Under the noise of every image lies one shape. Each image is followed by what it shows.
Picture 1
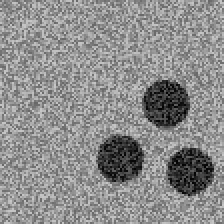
dark three dots
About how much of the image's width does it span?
half
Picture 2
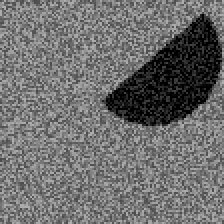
dark half disc
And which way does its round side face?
down and right
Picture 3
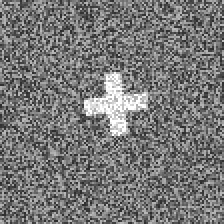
light cross, centre
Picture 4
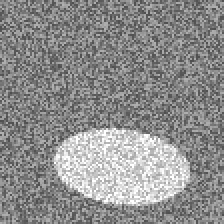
light ellipse
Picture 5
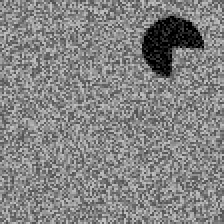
dark disc with a wedge cut out, top right
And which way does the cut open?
down and right
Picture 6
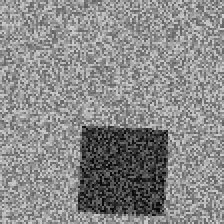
dark square, bottom middle
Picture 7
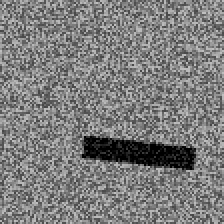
dark bar
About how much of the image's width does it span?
half
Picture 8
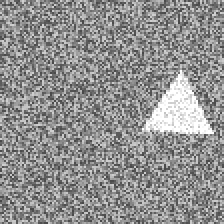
light triangle, middle right
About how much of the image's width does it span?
a third
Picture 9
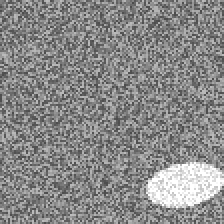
light ellipse, bottom right
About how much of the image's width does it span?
a third
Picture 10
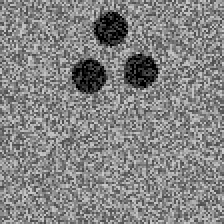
dark three dots, top middle
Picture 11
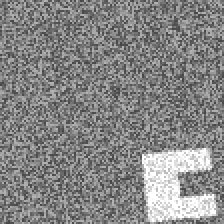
light square with a notch, bottom right
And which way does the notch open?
right
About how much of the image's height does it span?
a third
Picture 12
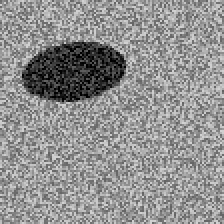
dark ellipse
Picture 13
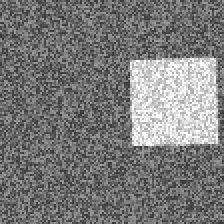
light square, middle right
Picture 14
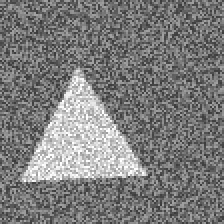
light triangle
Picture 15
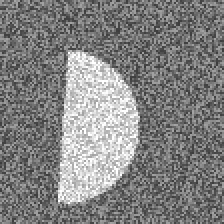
light half disc
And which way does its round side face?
right
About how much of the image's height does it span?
two thirds
